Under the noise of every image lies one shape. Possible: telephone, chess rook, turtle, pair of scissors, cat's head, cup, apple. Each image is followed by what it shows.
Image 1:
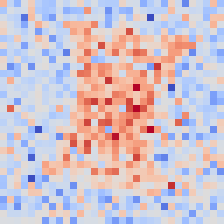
chess rook
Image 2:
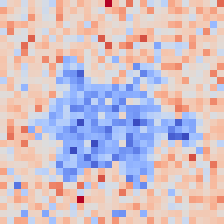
turtle
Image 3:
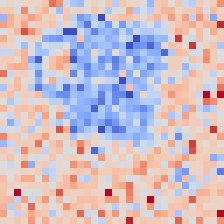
cup
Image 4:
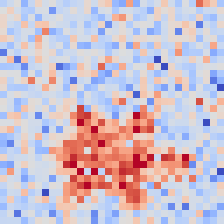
turtle
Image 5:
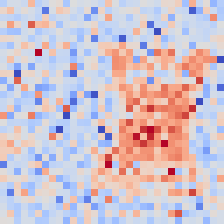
chess rook
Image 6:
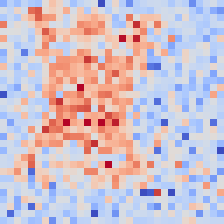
chess rook
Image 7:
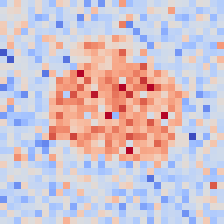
apple
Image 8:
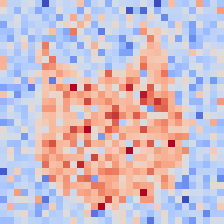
cat's head
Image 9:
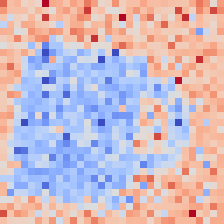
cup
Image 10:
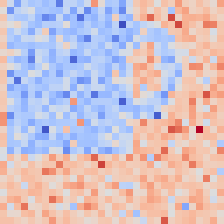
cup
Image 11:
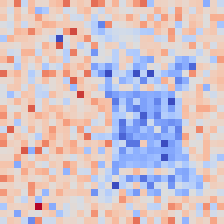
chess rook
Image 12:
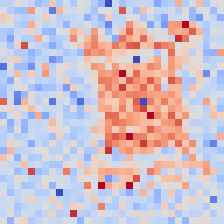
chess rook
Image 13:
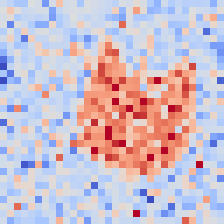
cat's head
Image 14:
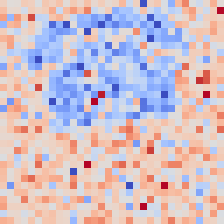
telephone
